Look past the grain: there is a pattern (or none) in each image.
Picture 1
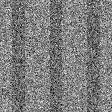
vertical stripes
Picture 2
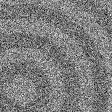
rings round one point
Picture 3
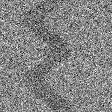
a wavy band
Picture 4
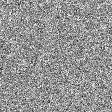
only noise
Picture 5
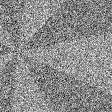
spokes from one point
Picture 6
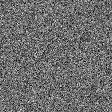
only noise
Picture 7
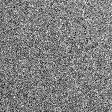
a smooth slope
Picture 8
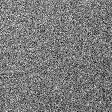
a smooth slope
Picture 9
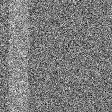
one vertical stripe
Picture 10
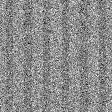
vertical stripes
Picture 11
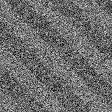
diagonal stripes
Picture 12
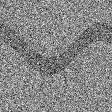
a wavy band
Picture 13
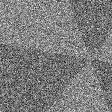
spokes from one point
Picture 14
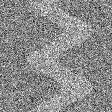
a wavy band
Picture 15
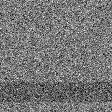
one horizontal stripe
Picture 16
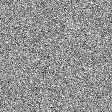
only noise
